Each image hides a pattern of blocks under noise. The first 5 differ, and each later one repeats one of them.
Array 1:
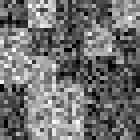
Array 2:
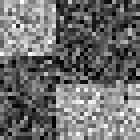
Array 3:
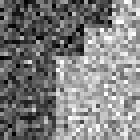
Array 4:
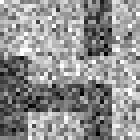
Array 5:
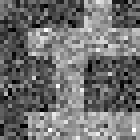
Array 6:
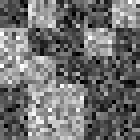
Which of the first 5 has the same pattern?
1
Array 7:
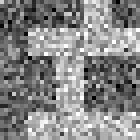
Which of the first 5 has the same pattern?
5
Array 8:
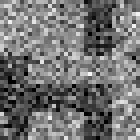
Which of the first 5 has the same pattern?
4
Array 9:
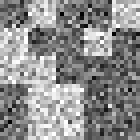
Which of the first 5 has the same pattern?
1
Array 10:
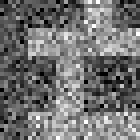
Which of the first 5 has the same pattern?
5
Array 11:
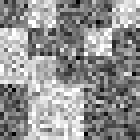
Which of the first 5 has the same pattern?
1
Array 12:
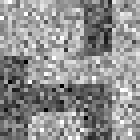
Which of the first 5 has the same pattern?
4
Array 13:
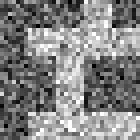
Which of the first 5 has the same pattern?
5
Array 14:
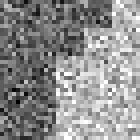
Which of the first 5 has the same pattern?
3
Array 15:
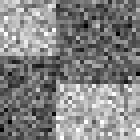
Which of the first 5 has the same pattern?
2
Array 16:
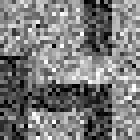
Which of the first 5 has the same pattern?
4
